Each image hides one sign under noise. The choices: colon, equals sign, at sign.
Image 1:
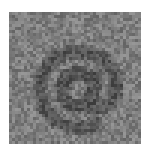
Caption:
dark at sign
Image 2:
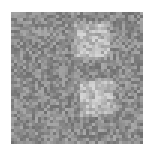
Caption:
light colon
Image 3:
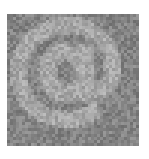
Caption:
light at sign
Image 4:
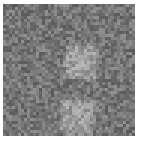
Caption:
light colon
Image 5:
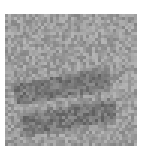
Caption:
dark equals sign
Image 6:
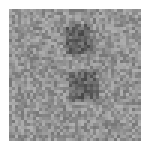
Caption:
dark colon
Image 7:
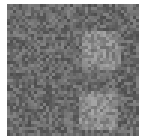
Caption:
light colon
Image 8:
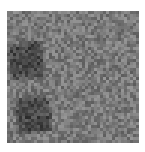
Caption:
dark colon
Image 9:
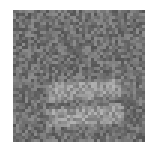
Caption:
light equals sign
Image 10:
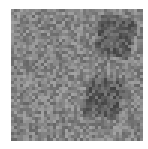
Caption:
dark colon
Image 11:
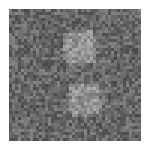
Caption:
light colon
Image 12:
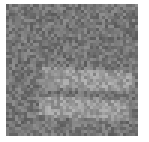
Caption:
light equals sign
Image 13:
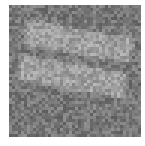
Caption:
light equals sign
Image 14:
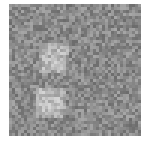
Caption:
light colon
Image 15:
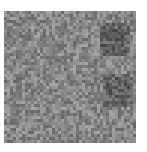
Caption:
dark colon
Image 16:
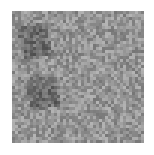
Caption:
dark colon
